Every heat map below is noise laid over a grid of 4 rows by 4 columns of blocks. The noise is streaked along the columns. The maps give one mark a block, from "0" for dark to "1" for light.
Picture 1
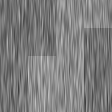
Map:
0 0 1 1
0 0 1 0
0 1 1 0
0 1 1 0
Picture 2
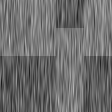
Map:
1 1 0 1
1 1 1 1
0 0 1 0
0 0 1 0
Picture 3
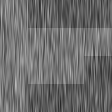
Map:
1 0 0 0
1 1 1 1
1 1 1 0
1 0 0 0
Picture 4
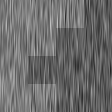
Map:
1 1 1 0
1 1 0 0
1 0 0 0
1 1 0 0
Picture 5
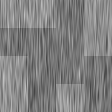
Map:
1 1 0 1
0 0 0 1
1 0 0 0
1 0 1 0
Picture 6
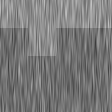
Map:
1 1 1 1
0 1 0 0
0 0 0 0
0 0 0 0
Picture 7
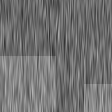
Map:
0 0 0 0
0 0 0 0
1 1 0 0
1 1 0 1
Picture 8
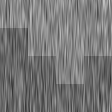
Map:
1 1 1 1
0 1 1 1
0 0 1 0
0 0 0 0
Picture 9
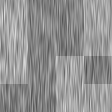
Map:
1 0 0 1
1 0 0 1
1 0 1 0
0 0 1 1
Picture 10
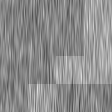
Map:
0 0 0 1
0 0 0 1
0 0 1 1
0 1 0 0
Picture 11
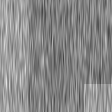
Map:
1 0 0 0
1 0 0 0
1 0 0 0
1 0 0 1
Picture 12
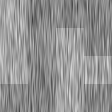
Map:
1 0 0 0
1 0 1 0
1 0 1 1
0 0 1 0
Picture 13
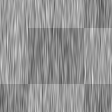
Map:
1 1 1 0
1 0 0 1
1 0 0 1
0 1 1 0
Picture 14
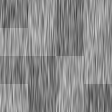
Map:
0 1 0 1
1 1 0 1
0 0 1 1
1 0 1 0
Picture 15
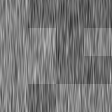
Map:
1 0 0 0
1 1 0 1
1 1 0 0
1 0 1 1
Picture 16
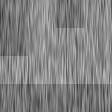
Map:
0 1 0 1
0 1 1 1
1 1 1 1
0 0 0 0
